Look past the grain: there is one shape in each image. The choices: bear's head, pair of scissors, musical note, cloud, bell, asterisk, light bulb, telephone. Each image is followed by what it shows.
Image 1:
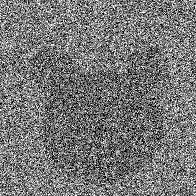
bear's head
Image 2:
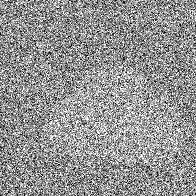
cloud
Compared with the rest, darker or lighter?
lighter
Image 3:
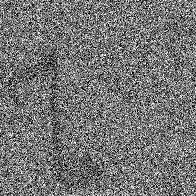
musical note
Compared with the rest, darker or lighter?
darker
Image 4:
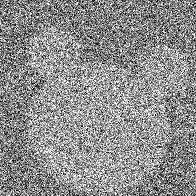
bear's head
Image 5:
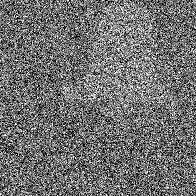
bell
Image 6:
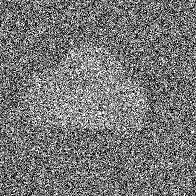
cloud
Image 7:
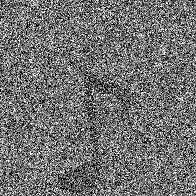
musical note
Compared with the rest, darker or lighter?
darker
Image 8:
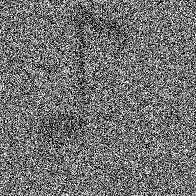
musical note
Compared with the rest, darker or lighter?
darker
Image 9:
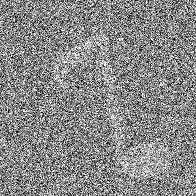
musical note
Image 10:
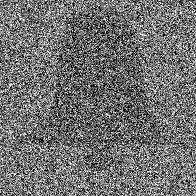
bell
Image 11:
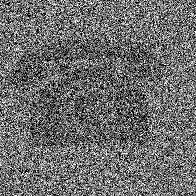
telephone
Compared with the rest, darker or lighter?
darker
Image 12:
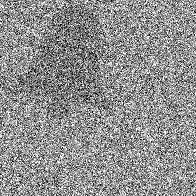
bell
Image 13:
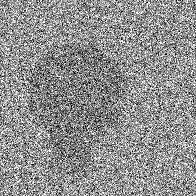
light bulb
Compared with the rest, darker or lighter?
darker
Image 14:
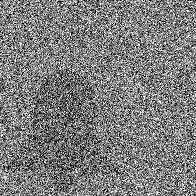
bell
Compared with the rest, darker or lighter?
darker
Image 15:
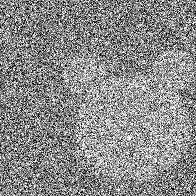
bear's head
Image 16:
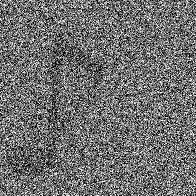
musical note
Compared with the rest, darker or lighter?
darker
